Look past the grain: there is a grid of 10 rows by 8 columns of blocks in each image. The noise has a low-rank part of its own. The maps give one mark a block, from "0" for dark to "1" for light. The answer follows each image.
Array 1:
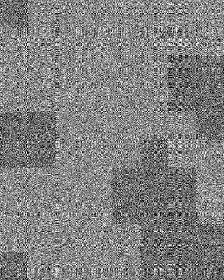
0 1 1 1 1 1 1 1
1 1 1 1 1 1 1 1
1 1 1 1 1 1 0 0
1 1 1 1 1 1 0 0
0 0 1 1 1 1 1 0
0 0 1 1 1 0 1 1
1 1 1 1 0 0 0 1
1 1 1 1 0 0 0 1
1 1 1 1 1 0 0 0
0 1 1 1 1 0 0 0
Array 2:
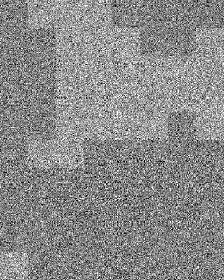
0 1 1 1 0 0 0 0
0 0 1 1 1 0 0 1
0 0 1 1 1 1 1 1
0 0 1 1 1 1 1 1
0 0 1 1 1 1 0 1
0 1 1 0 0 0 0 0
0 0 0 0 0 0 0 0
0 0 0 0 0 0 0 0
0 0 0 0 0 0 0 0
1 0 0 0 0 0 0 0
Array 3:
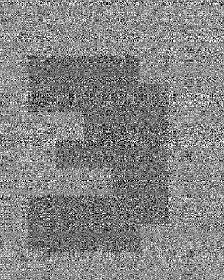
1 1 1 1 1 1 1 1
1 1 1 1 1 1 1 1
1 0 0 0 0 1 1 1
1 0 0 0 0 0 1 1
1 1 1 0 0 0 1 1
1 1 0 0 0 0 1 1
1 1 1 1 0 0 1 1
1 0 0 0 0 0 1 1
1 0 0 0 0 1 1 1
1 1 1 1 1 1 1 1
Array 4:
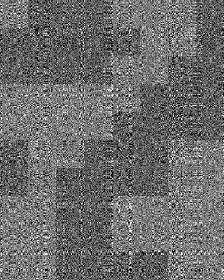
1 0 0 0 1 1 1 0
0 0 0 0 0 1 1 0
0 0 0 0 1 1 0 0
1 1 1 1 1 0 0 0
1 1 1 1 0 0 0 0
0 1 1 0 0 0 1 1
0 1 0 0 0 0 1 1
1 1 0 0 1 1 1 1
1 1 0 0 1 1 1 1
1 1 0 0 0 0 1 1
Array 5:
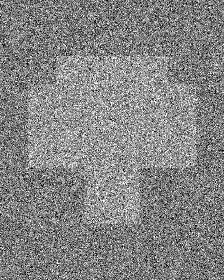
0 0 0 0 0 0 0 0
0 0 0 0 0 0 0 0
0 0 1 1 1 1 0 0
0 1 1 1 1 1 1 0
0 1 1 1 1 1 1 0
0 1 1 1 1 1 1 0
0 0 0 1 1 0 0 0
0 0 0 1 1 0 0 0
0 0 0 0 0 0 0 0
0 0 0 0 0 0 0 0
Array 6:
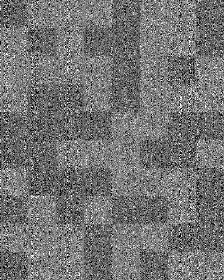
0 1 1 1 0 1 1 0
1 0 1 0 0 1 1 0
1 1 1 1 0 1 0 1
1 0 0 1 0 1 1 1
0 0 0 0 1 1 0 0
0 0 1 1 1 0 0 1
1 0 0 0 1 1 1 0
0 1 0 1 0 0 1 0
1 1 1 0 1 1 0 0
0 1 1 0 1 0 1 1
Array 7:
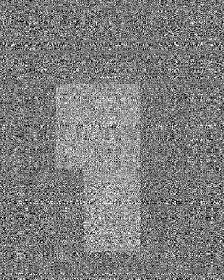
0 0 0 0 0 0 0 0
0 0 0 0 0 0 0 0
0 0 0 0 0 0 0 0
0 0 1 1 1 0 0 0
0 0 1 1 1 0 0 0
0 0 1 1 1 0 0 0
0 0 0 1 1 0 0 0
0 0 0 1 1 0 0 0
0 0 0 1 1 0 0 0
0 0 0 0 0 0 0 0
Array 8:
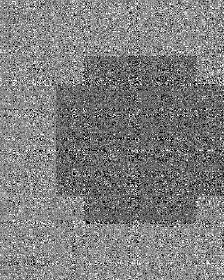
1 1 1 1 1 1 1 1
1 1 1 1 1 1 1 1
1 1 1 0 0 0 0 1
1 1 0 0 0 0 0 0
1 1 0 0 0 0 0 0
1 1 0 0 0 0 0 0
1 1 0 0 0 0 0 0
1 1 1 0 0 0 0 1
1 1 1 1 1 1 1 1
1 1 1 1 1 1 1 1
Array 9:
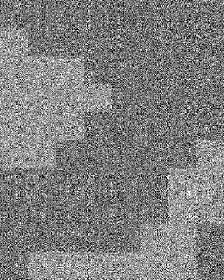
0 0 0 0 0 0 0 0
1 0 0 0 0 0 0 0
1 1 1 0 0 0 0 0
1 1 1 1 0 0 0 0
1 1 1 0 0 0 0 0
1 1 0 0 0 0 0 1
0 0 0 0 0 0 1 1
0 0 0 0 0 0 1 1
0 0 0 0 0 1 1 0
0 1 1 1 1 1 1 0
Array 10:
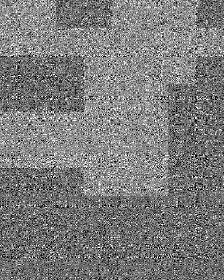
1 1 0 0 1 1 1 0
1 1 1 1 1 1 1 1
0 0 0 1 1 1 1 0
0 0 0 1 1 1 0 0
1 1 1 1 1 1 0 0
1 1 1 1 1 1 0 0
0 0 0 1 1 1 0 0
0 0 0 0 0 0 0 0
0 0 0 0 0 0 0 0
0 0 0 0 0 0 0 0
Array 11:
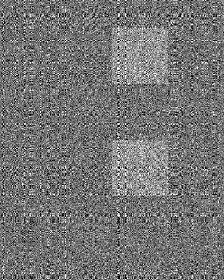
0 0 0 0 0 0 0 0
0 0 0 0 1 1 0 0
0 0 0 0 1 1 0 0
0 0 0 0 0 0 0 0
0 0 0 0 0 0 0 0
0 0 0 0 1 1 0 0
0 0 0 0 1 1 0 0
0 0 0 0 0 0 0 0
0 0 0 0 0 0 0 0
0 0 0 0 0 0 0 0
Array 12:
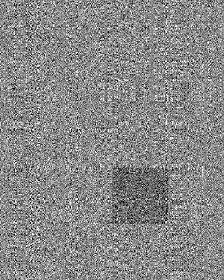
1 1 1 1 1 1 1 1
1 1 1 1 1 1 1 1
1 1 1 1 1 1 1 1
1 1 1 1 1 1 1 1
1 1 1 1 1 1 1 1
1 1 1 1 1 1 1 1
1 1 1 1 0 0 1 1
1 1 1 1 0 0 1 1
1 1 1 1 1 1 1 1
1 1 1 1 1 1 1 1
